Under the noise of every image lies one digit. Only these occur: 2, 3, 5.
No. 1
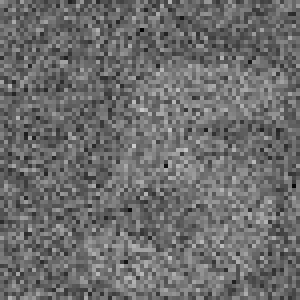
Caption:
light 5
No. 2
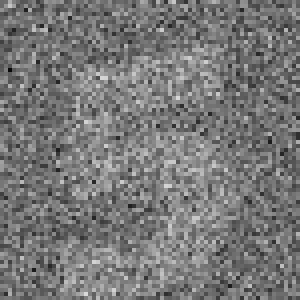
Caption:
light 5
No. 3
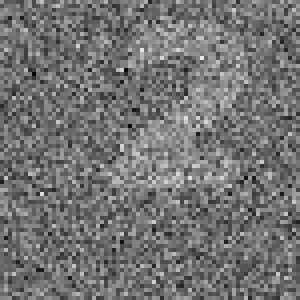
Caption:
light 2
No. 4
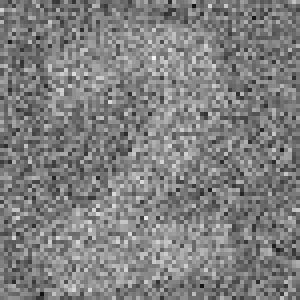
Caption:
light 2
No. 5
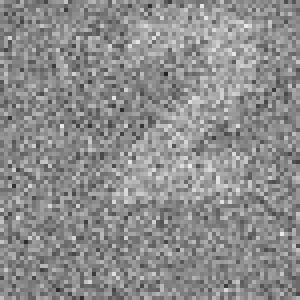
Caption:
light 2
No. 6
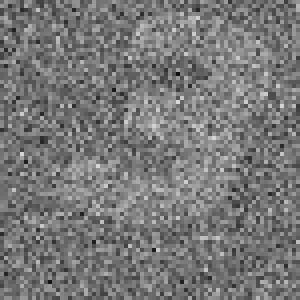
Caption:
light 3
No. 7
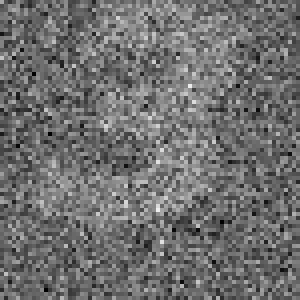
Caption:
light 3
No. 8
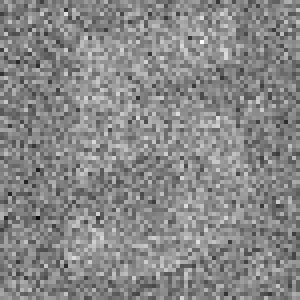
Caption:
light 5
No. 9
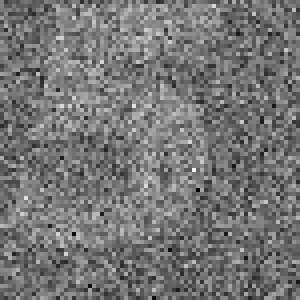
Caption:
light 5
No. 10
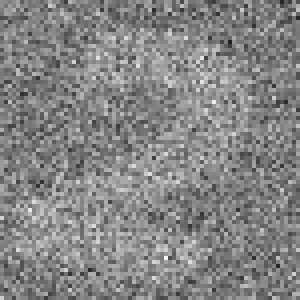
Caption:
light 2
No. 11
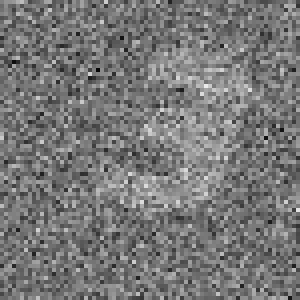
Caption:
light 3
